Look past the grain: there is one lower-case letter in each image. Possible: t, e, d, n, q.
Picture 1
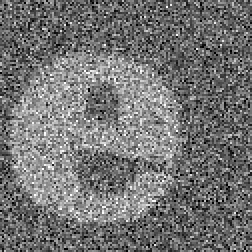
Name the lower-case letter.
e
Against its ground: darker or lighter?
lighter
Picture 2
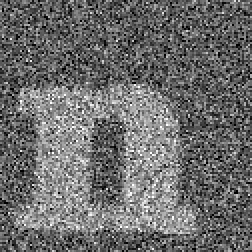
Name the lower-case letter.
n
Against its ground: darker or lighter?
lighter
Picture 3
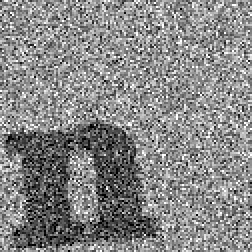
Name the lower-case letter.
n
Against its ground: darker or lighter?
darker
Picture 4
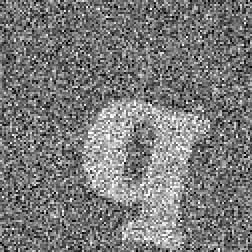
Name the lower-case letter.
q
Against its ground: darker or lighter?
lighter
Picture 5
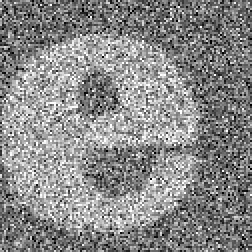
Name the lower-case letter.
e
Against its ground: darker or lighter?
lighter
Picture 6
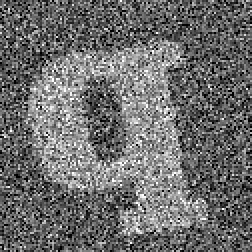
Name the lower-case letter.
q
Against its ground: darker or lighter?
lighter
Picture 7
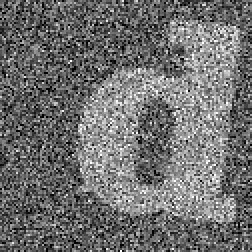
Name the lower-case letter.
d
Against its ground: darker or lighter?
lighter
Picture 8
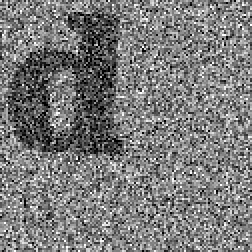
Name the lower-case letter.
d
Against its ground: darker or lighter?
darker
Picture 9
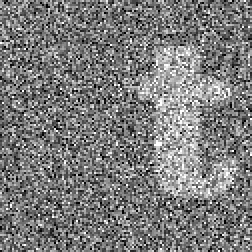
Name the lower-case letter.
t
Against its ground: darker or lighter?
lighter
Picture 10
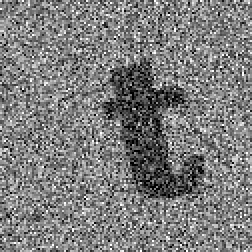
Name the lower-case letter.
t
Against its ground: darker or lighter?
darker
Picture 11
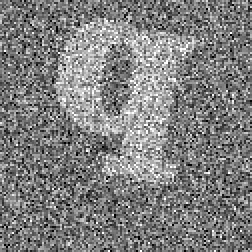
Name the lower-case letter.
q
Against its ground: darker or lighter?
lighter
